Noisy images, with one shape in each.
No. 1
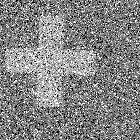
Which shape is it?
cross
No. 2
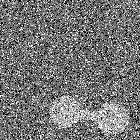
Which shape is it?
dumbbell
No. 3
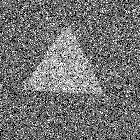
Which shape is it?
triangle
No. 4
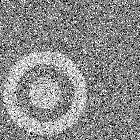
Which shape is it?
bullseye
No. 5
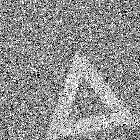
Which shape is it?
triangle frame
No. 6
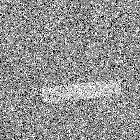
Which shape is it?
bar
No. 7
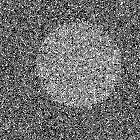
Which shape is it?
disc
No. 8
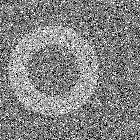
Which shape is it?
ring
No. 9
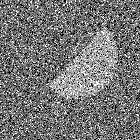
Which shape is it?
half disc
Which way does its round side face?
down and right
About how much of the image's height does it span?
half
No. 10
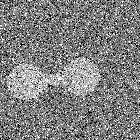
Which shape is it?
dumbbell
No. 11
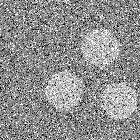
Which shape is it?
three dots
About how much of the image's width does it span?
two thirds
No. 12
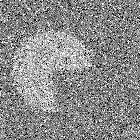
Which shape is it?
disc with a wedge cut out
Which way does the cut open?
down and right
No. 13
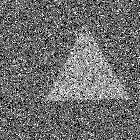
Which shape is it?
triangle
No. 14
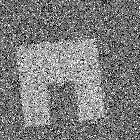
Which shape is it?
square with a notch
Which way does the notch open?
down
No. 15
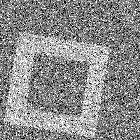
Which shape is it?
square frame
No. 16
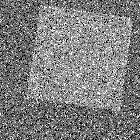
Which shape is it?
square
